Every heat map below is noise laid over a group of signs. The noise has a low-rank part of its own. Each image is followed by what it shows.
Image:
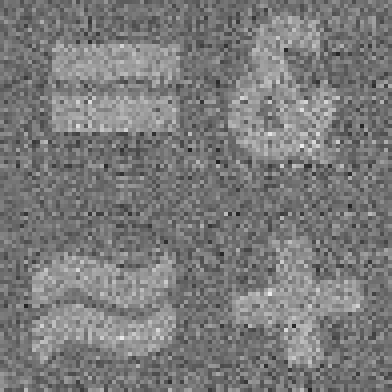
top left: equals sign; top right: ampersand; bottom left: approximately sign; bottom right: plus sign
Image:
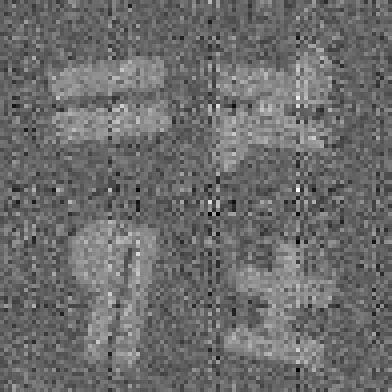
top left: equals sign; top right: not-equal sign; bottom left: pilcrow; bottom right: plus-minus sign
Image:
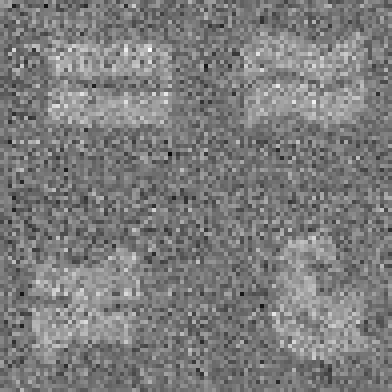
top left: equals sign; top right: approximately sign; bottom left: not-equal sign; bottom right: ampersand
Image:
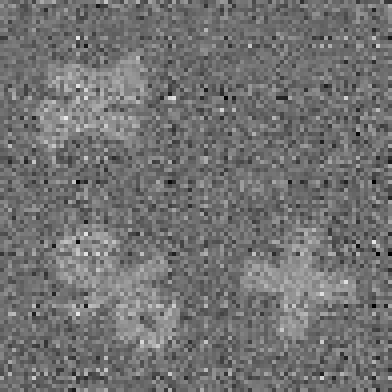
top left: not-equal sign; bottom left: percent sign; bottom right: plus sign
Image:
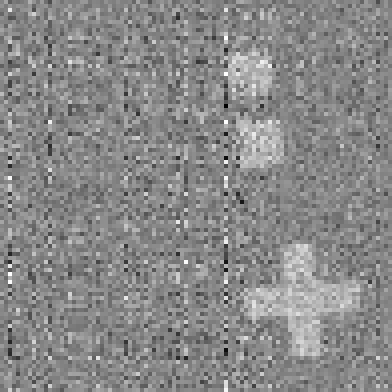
top right: colon; bottom right: plus sign
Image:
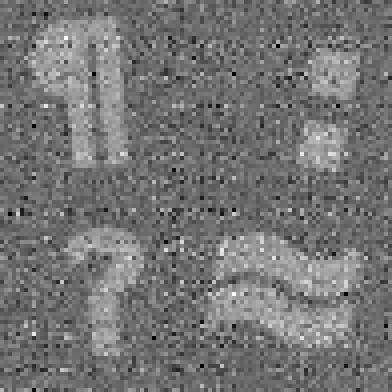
top left: pilcrow; top right: colon; bottom left: question mark; bottom right: approximately sign
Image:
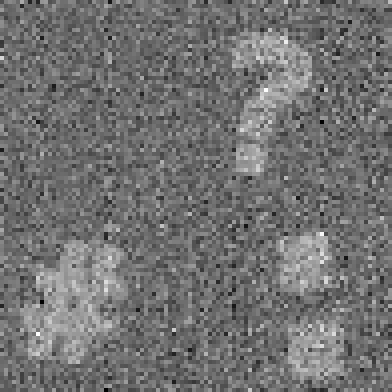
top right: question mark; bottom left: hash sign; bottom right: colon
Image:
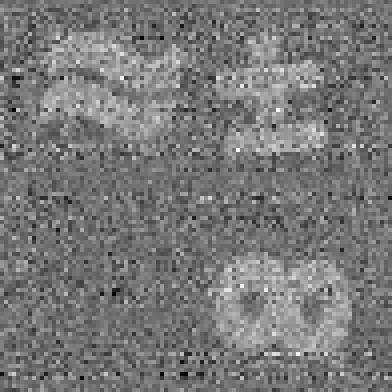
top left: approximately sign; top right: plus-minus sign; bottom right: infinity sign
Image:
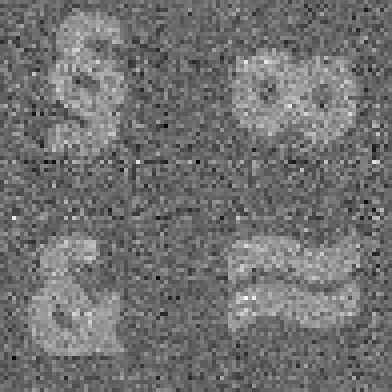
top left: section sign; top right: infinity sign; bottom left: ampersand; bottom right: approximately sign
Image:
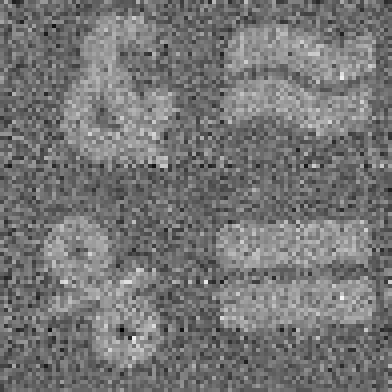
top left: ampersand; top right: approximately sign; bottom left: percent sign; bottom right: equals sign
